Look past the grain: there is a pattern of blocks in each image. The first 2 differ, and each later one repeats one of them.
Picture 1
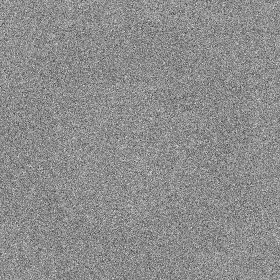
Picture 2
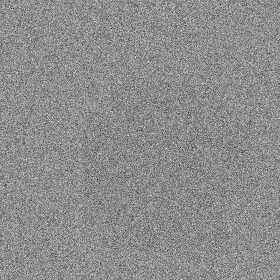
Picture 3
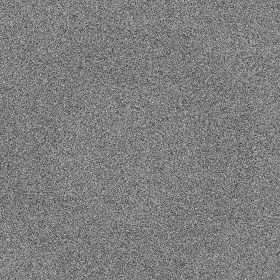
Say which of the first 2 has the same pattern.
1
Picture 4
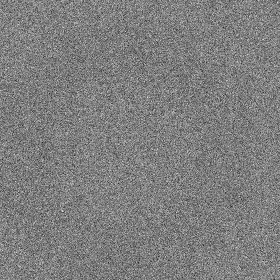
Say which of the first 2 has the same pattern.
1
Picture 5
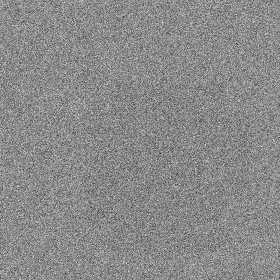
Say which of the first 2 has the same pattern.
2
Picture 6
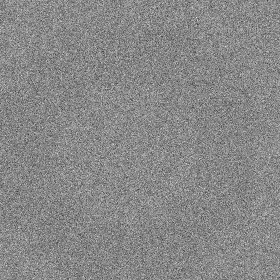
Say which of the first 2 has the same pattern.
1
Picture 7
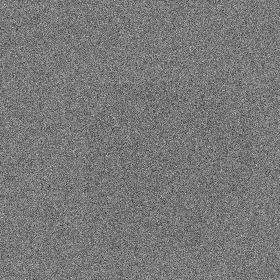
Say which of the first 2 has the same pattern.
2
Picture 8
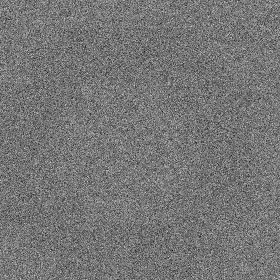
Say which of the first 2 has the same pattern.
1
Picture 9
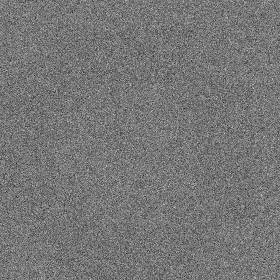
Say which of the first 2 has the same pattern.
1
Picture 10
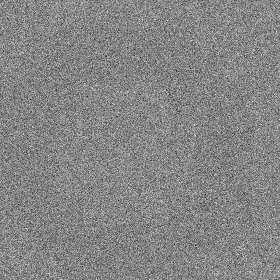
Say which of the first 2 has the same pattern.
1
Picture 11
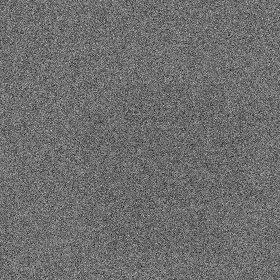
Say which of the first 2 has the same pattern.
2
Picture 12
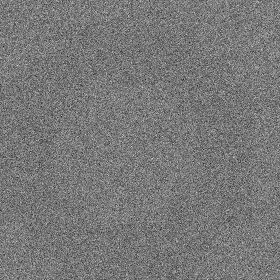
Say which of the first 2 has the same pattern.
1
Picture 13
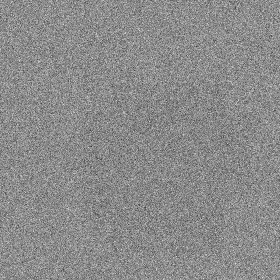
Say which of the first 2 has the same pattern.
2
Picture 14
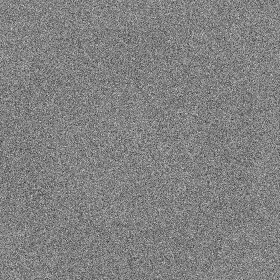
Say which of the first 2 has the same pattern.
1
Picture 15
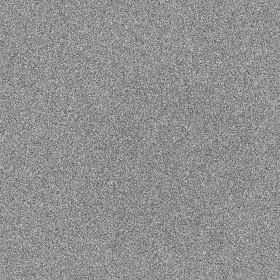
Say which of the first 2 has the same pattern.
2
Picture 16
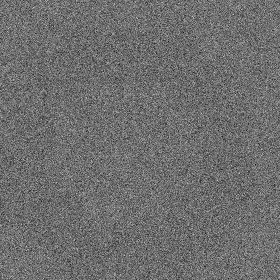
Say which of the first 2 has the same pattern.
1
